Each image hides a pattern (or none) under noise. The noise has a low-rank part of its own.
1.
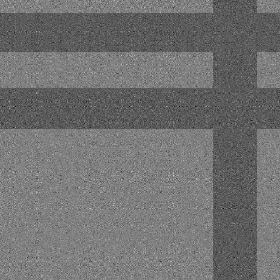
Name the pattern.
bands of rows crossing bands of columns
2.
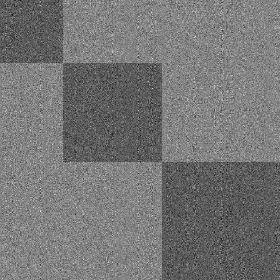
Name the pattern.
blocks along the diagonal
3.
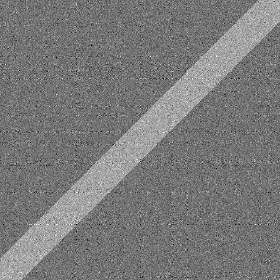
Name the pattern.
a diagonal band
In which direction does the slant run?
bottom left to top right
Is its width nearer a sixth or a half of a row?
a sixth
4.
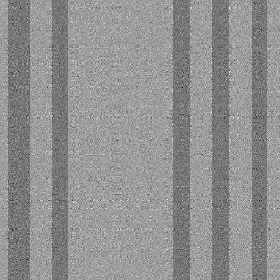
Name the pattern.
bands of columns
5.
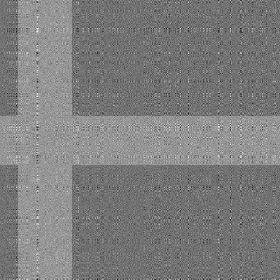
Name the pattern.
bands of rows crossing bands of columns
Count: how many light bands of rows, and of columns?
1 and 1
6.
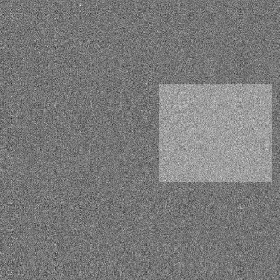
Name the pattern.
one block
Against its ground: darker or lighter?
lighter
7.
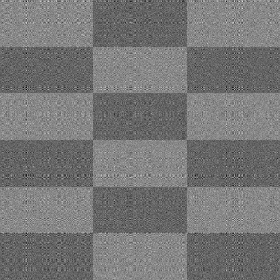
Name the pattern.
a checkerboard
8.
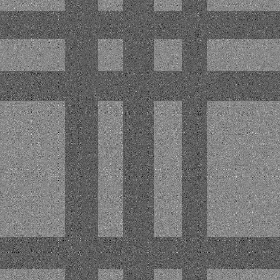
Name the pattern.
bands of rows crossing bands of columns
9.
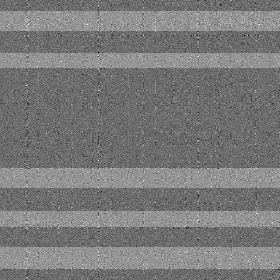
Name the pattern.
bands of rows
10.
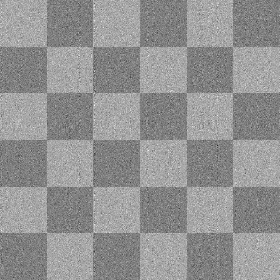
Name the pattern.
a checkerboard
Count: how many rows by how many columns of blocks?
6 by 6
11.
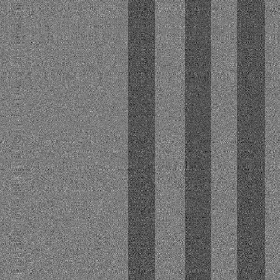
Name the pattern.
bands of columns
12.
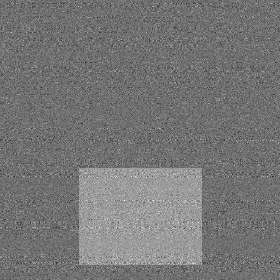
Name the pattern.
one block
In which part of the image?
bottom middle
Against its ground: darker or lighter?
lighter
